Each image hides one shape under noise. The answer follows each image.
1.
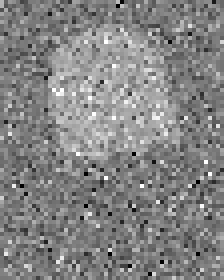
ghost
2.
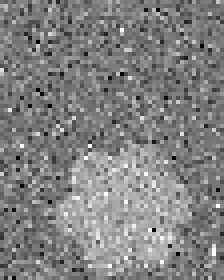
flower
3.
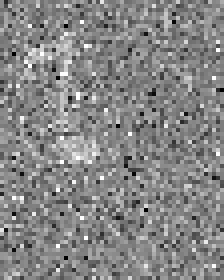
musical note
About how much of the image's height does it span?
half
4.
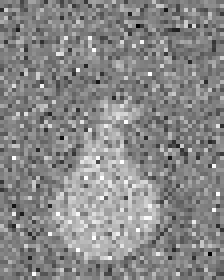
pear
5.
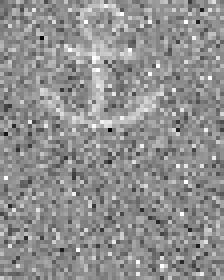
anchor
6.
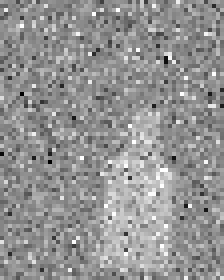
bottle
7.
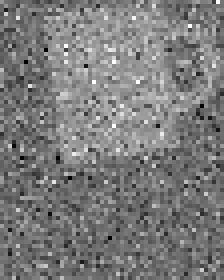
cup
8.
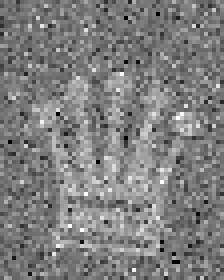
chess queen
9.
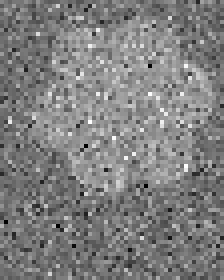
flower
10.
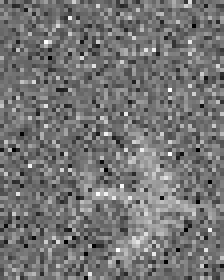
airplane
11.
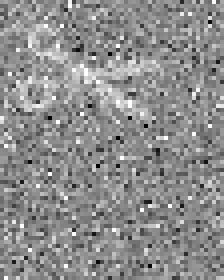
pair of scissors
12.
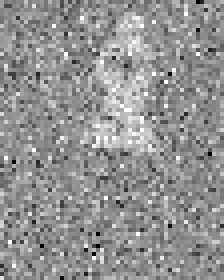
chess bishop
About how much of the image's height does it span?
half
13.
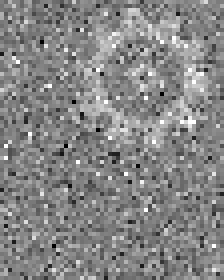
gear
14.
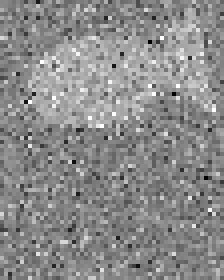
fish
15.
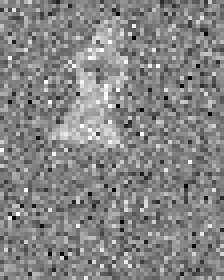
chess bishop
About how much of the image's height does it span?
half
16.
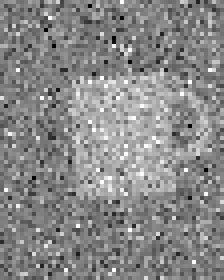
cup
